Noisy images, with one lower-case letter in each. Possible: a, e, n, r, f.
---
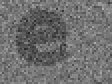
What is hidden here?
dark e
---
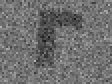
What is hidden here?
dark r
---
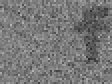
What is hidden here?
dark f
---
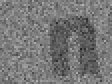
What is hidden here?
dark n
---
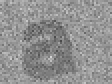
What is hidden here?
dark a
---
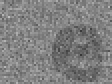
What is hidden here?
dark e
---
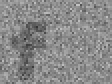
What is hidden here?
dark f
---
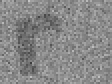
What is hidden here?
dark r
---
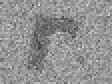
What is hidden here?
dark r
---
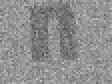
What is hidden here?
dark n
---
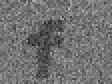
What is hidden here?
dark f
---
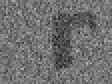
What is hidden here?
dark r
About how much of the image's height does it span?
two thirds
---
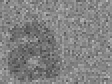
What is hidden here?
dark a
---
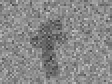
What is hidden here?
dark f
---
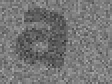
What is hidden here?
dark a
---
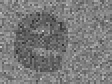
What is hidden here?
dark e
